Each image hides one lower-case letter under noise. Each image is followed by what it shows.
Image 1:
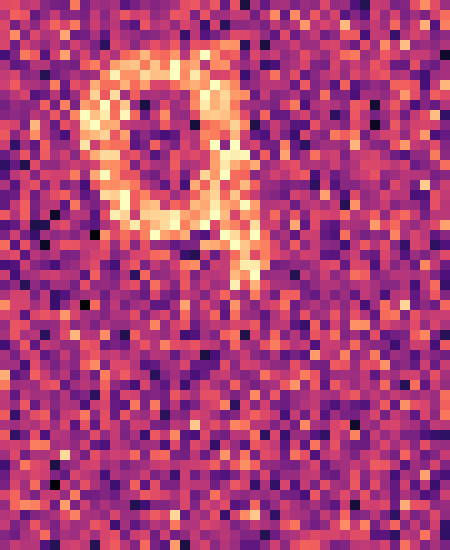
q
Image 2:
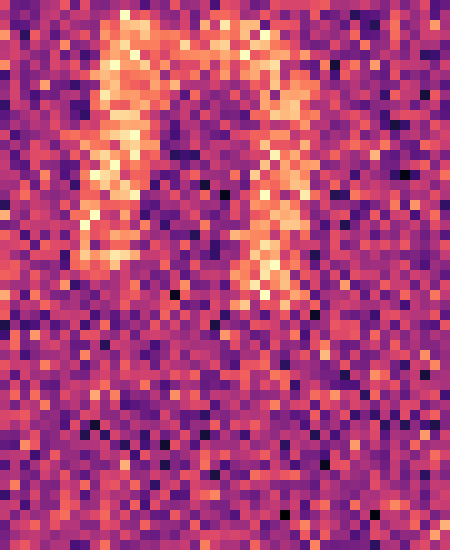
n
